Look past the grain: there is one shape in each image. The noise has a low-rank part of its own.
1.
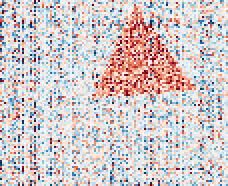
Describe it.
red triangle
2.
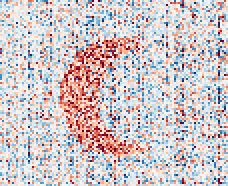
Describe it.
red crescent
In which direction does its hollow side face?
right
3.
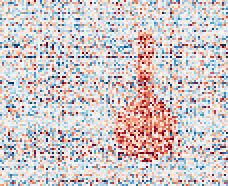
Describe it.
red lollipop
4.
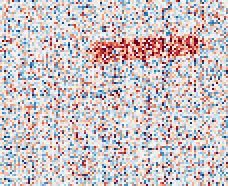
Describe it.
red bar
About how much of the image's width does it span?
half
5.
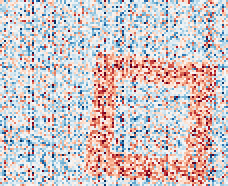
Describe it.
red square frame
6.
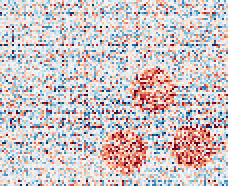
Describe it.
red three dots
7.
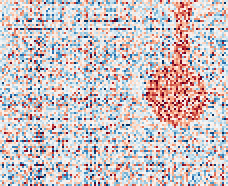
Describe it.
red lollipop
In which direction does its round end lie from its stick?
down
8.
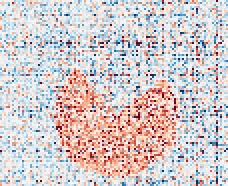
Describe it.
red disc with a wedge cut out
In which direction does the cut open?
up
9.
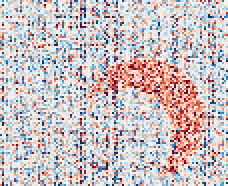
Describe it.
red crescent
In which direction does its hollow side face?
down and left
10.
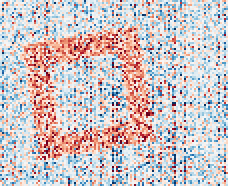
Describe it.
red square frame
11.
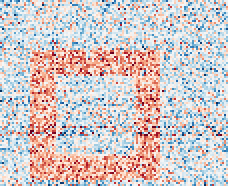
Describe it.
red square frame
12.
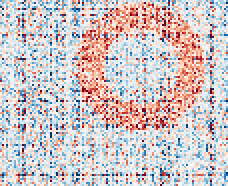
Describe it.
red ring
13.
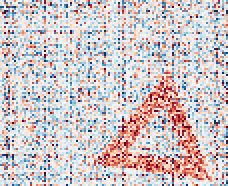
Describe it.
red triangle frame
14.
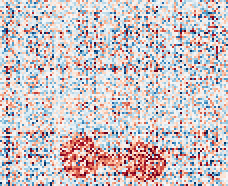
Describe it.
red dumbbell
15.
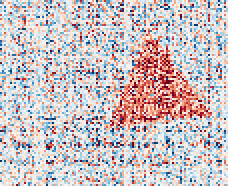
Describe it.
red triangle
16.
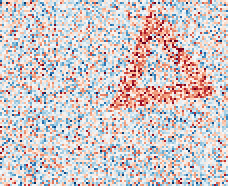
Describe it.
red triangle frame
